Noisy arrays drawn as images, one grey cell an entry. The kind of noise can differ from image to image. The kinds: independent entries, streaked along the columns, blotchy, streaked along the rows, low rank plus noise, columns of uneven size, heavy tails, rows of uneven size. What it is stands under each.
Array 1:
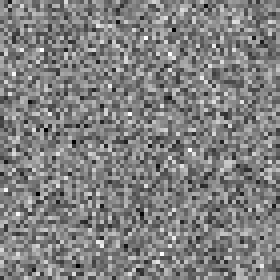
independent entries
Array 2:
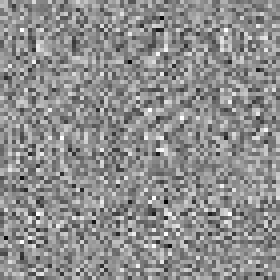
low rank plus noise
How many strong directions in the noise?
two
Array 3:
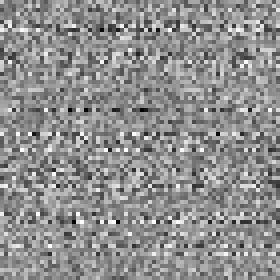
rows of uneven size
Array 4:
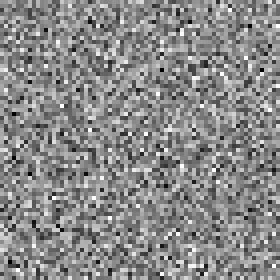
independent entries
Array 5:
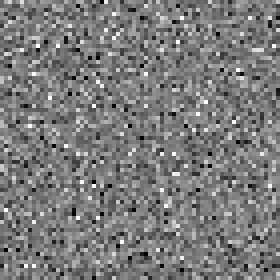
heavy tails
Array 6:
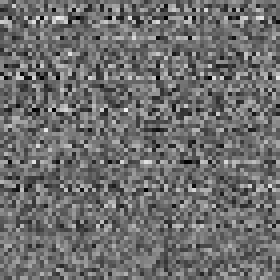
rows of uneven size
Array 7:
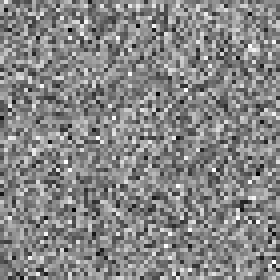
independent entries
